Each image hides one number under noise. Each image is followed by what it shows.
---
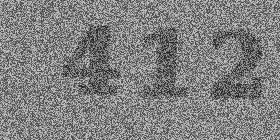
412
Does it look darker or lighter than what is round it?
darker
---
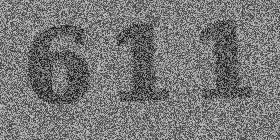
611
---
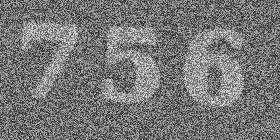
756
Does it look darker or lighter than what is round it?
lighter
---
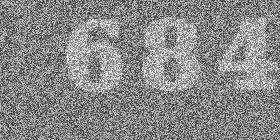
684
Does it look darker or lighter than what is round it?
lighter
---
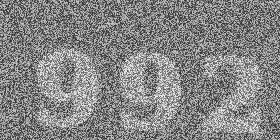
992
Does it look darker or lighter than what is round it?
lighter
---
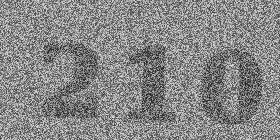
210
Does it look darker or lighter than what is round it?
darker
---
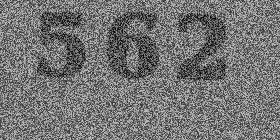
562
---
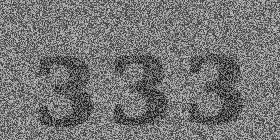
333
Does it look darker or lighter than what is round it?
darker
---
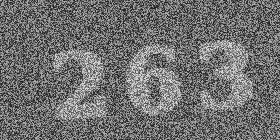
263
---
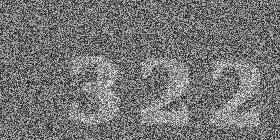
322
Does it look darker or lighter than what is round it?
lighter
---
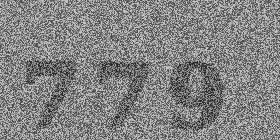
779
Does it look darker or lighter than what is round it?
darker
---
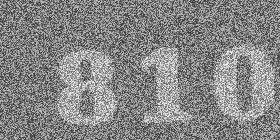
810
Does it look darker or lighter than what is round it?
lighter
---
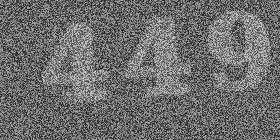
449
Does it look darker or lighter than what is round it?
lighter
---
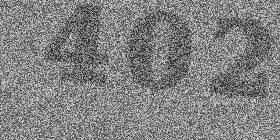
402
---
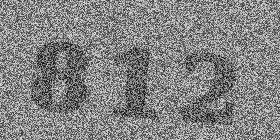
812
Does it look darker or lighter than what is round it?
darker
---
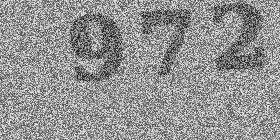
972
